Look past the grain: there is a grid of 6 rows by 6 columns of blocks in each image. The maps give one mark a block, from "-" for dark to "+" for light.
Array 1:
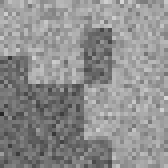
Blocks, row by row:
++++++
+++-++
-++-++
---+++
---+++
----++
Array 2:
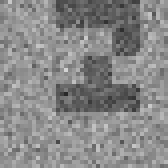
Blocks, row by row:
++---+
++++-+
+++-++
++---+
++++++
++++++
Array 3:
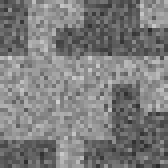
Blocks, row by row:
-++--+
-+----
++++++
++++-+
++++--
--+---
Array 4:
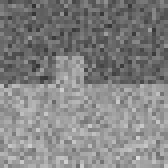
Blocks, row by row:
------
------
--+---
++++++
++++++
++++++
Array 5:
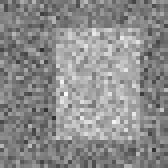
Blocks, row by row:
------
--+++-
--+++-
--+++-
--+++-
------
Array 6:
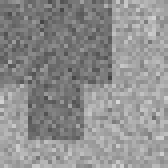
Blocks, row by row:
----++
----++
----++
+--+++
+--+++
++++++
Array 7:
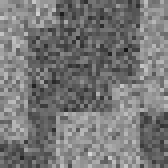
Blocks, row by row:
++---+
+----+
+----+
+---++
+-+++-
--+++-
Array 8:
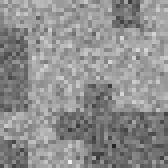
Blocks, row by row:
++++-+
-+++++
-+++++
-++-++
++----
-++---
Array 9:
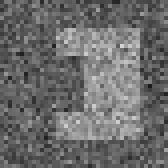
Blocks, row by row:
------
--+++-
---++-
---++-
--+++-
------
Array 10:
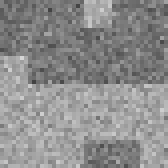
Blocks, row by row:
---+--
------
+-----
++++++
++++++
+++--+
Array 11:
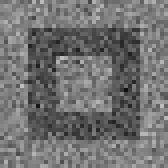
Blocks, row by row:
++++++
+----+
+-++-+
+-++-+
+----+
++++++
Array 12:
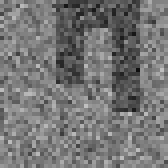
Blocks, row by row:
++---+
++-+-+
++-+-+
++++-+
++++++
++++++
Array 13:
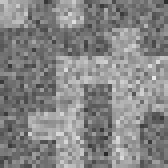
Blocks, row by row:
+-+---
----+-
--++++
--+-++
-++-+-
--+-+-
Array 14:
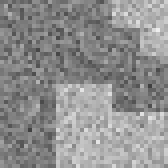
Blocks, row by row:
----++
-----+
------
--++--
--++++
--++++
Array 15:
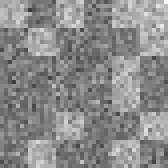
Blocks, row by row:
+-+-++
-+---+
----+-
----+-
--+--+
-+--+-
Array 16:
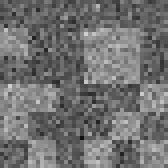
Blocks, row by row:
------
+--++-
---++-
++---+
+---+-
-+-+-+
